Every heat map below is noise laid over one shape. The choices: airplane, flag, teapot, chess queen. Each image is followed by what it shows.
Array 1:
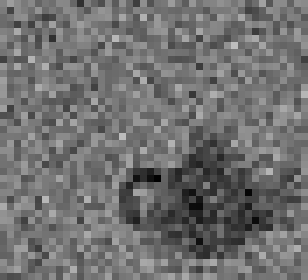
teapot
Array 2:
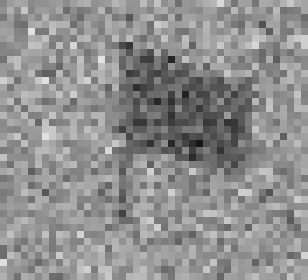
flag
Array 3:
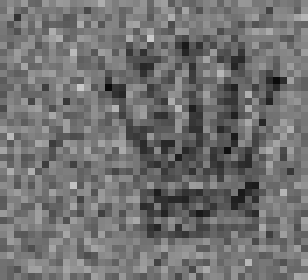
chess queen
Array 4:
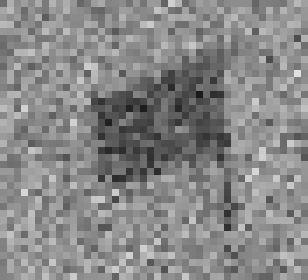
flag
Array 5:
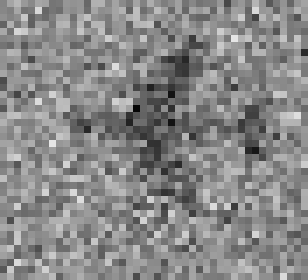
airplane
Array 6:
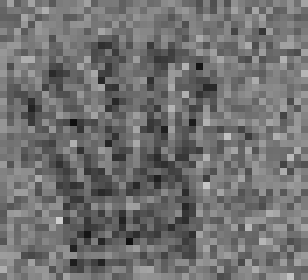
chess queen
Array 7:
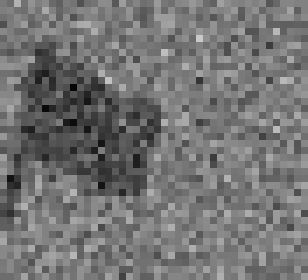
flag
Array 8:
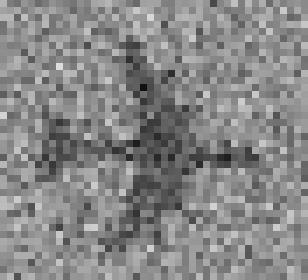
airplane
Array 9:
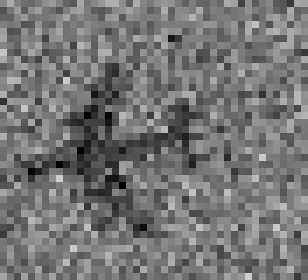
airplane
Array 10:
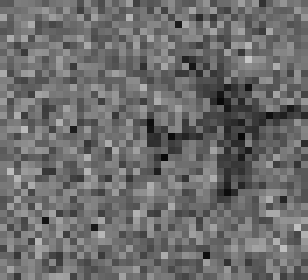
airplane
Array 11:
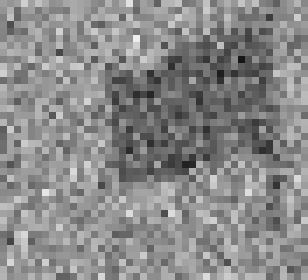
flag
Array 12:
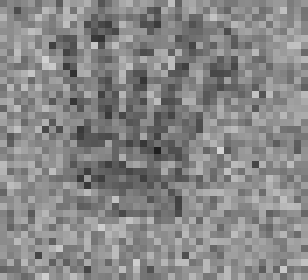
chess queen
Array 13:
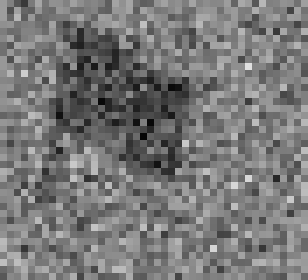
flag
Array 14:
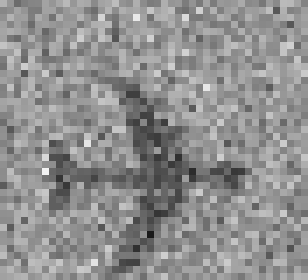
airplane
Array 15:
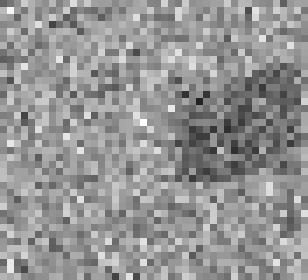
flag
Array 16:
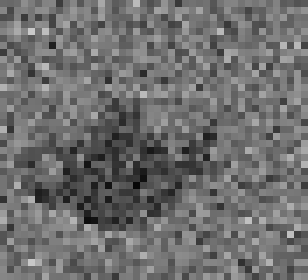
teapot
